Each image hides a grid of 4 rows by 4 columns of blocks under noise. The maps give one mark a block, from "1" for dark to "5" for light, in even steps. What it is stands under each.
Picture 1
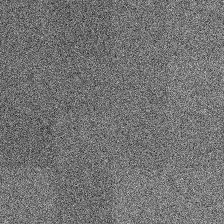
2134
2235
1334
4255
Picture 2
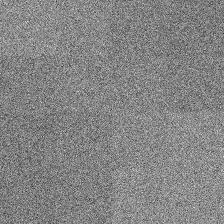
5421
2332
1245
1255
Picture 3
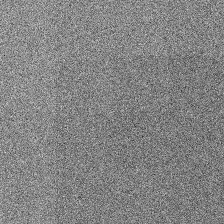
5443
5321
4211
4221
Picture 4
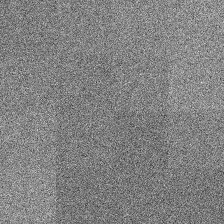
2345
3235
4213
5111
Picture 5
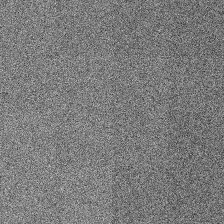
4321
4432
5431
5521
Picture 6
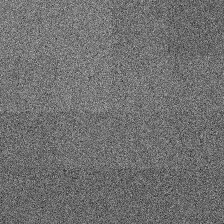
5531
4543
2332
1111
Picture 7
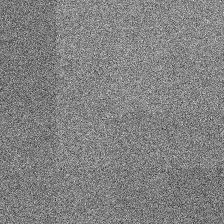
1555
1454
2433
2321
